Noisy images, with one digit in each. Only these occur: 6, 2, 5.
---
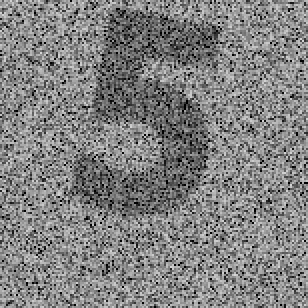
5
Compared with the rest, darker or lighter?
darker
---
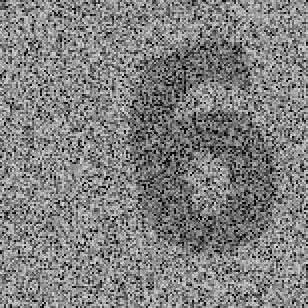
6
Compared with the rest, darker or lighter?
darker
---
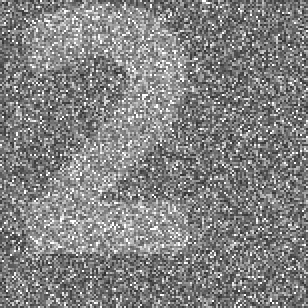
2
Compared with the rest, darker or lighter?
lighter
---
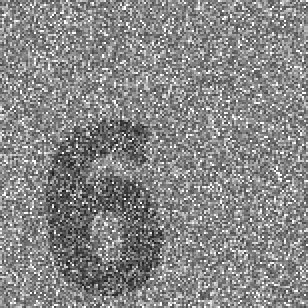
6
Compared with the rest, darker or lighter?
darker
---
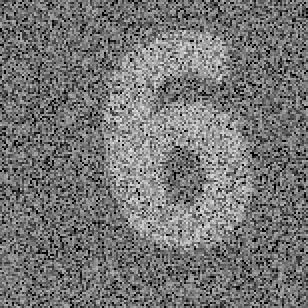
6
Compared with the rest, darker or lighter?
lighter
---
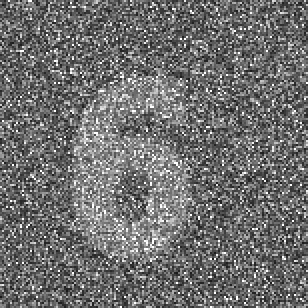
6
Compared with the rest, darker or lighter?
lighter
